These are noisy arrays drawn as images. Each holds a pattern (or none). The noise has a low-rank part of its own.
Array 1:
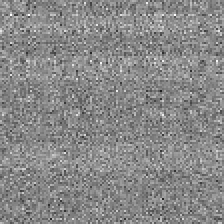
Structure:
bands of rows
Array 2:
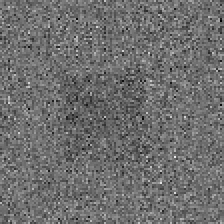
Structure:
one block
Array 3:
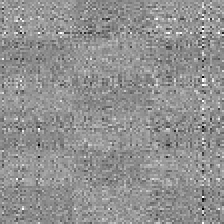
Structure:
a checkerboard
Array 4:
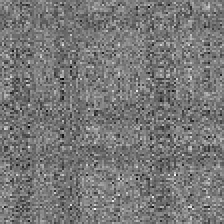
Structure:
bands of rows crossing bands of columns
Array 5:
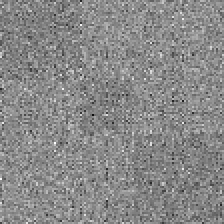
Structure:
blocks along the diagonal
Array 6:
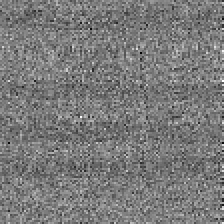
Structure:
bands of rows
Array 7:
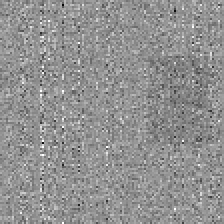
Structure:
one block
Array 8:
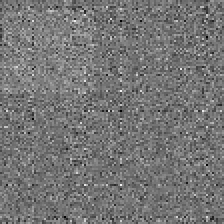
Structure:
one block
